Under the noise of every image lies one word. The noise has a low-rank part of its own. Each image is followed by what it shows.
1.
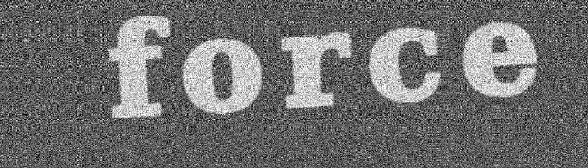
force
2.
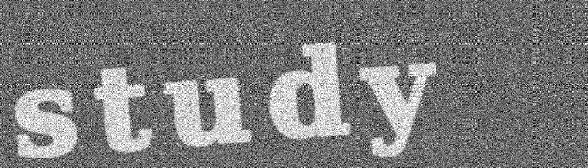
study
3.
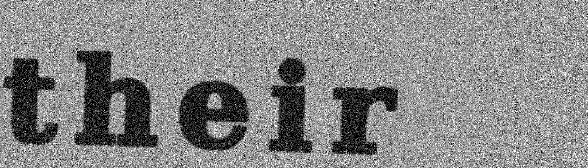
their
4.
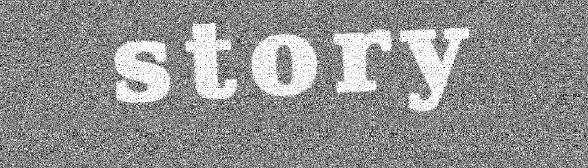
story
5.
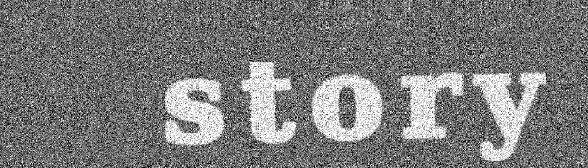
story
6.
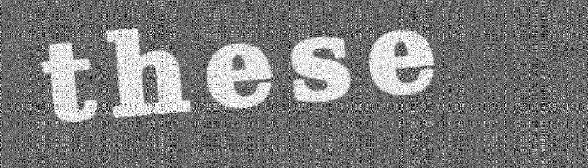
these
